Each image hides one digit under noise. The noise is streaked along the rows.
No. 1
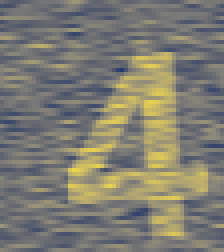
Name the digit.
4
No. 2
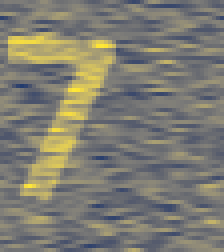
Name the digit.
7
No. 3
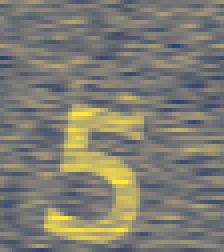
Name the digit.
5
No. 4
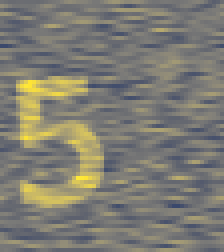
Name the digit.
5
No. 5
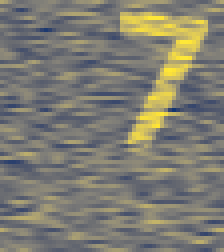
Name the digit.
7
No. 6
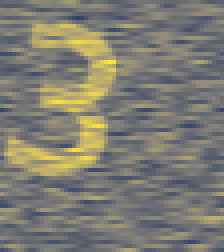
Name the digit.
3
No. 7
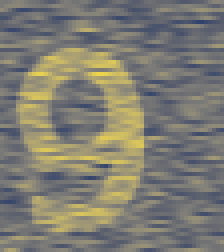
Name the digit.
9
